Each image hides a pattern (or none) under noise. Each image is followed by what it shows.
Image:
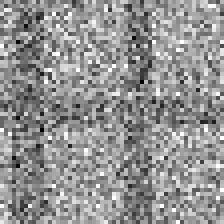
bands of rows crossing bands of columns
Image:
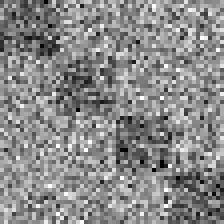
blocks along the diagonal
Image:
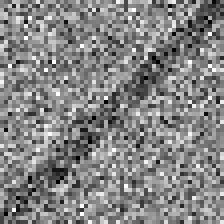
a diagonal band
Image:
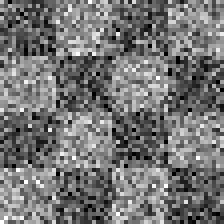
a checkerboard
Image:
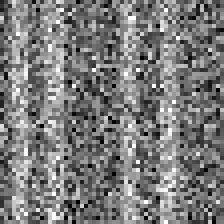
bands of columns
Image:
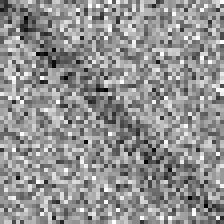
a diagonal band
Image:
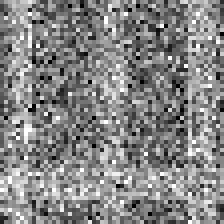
bands of rows crossing bands of columns
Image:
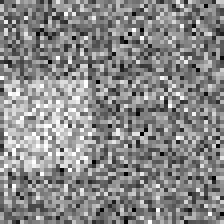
one block
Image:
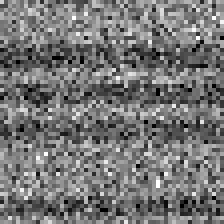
bands of rows
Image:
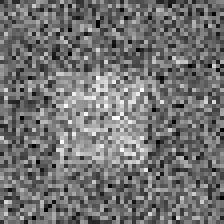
one block
